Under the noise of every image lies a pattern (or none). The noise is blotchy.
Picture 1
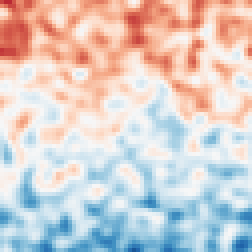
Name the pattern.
a smooth slope
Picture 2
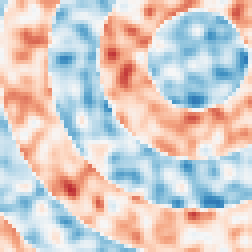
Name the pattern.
rings round one point
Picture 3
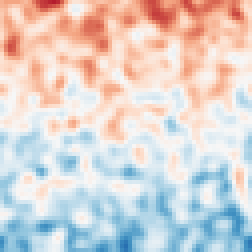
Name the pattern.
a smooth slope
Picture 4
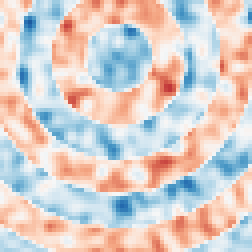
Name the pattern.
rings round one point
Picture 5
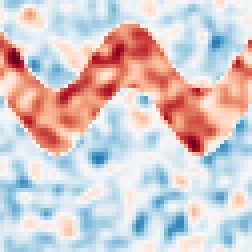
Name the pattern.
a wavy band
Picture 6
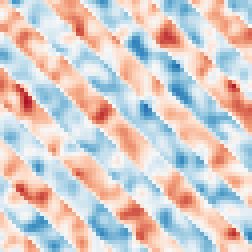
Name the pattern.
diagonal stripes
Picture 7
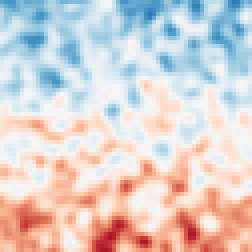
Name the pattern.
a smooth slope
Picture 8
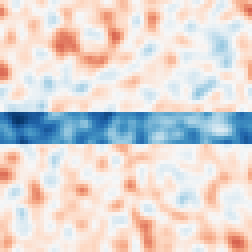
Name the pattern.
one horizontal stripe
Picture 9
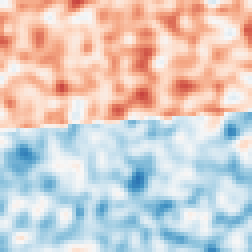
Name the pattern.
a sharp edge
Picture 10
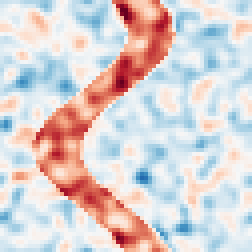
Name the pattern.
a wavy band
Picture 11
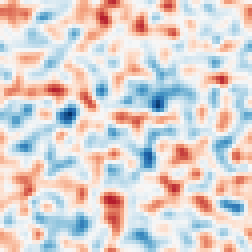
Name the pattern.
only noise
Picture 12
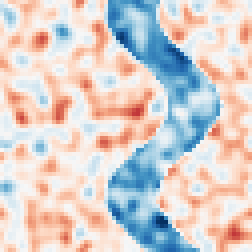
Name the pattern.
a wavy band
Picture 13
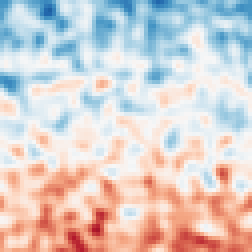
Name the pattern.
a smooth slope
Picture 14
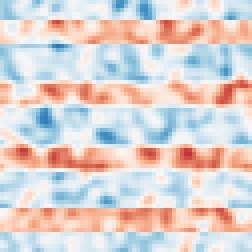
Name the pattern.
horizontal stripes
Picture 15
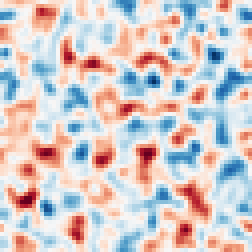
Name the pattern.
only noise
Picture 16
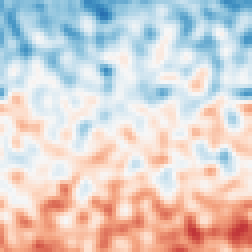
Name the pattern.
a smooth slope
